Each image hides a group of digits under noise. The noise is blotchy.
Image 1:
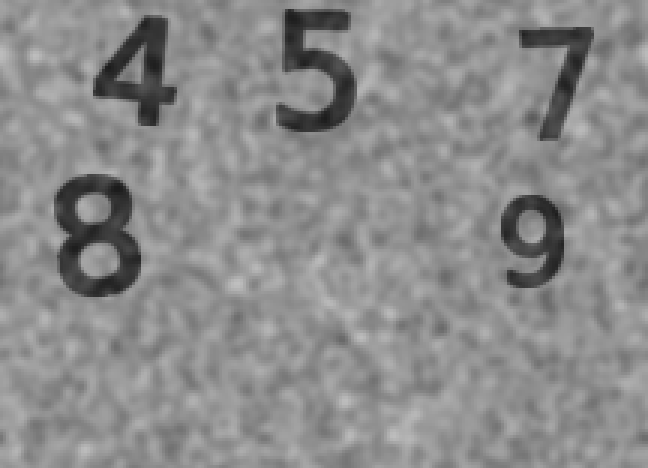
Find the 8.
middle left
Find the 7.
top right
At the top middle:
5
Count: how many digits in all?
5
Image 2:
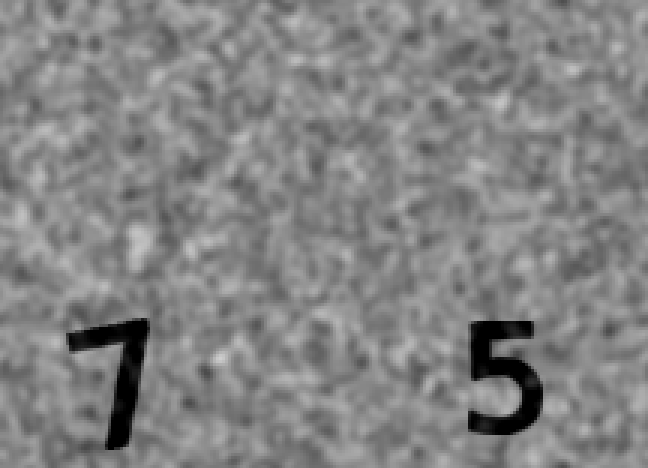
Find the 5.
bottom right
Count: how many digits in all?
2
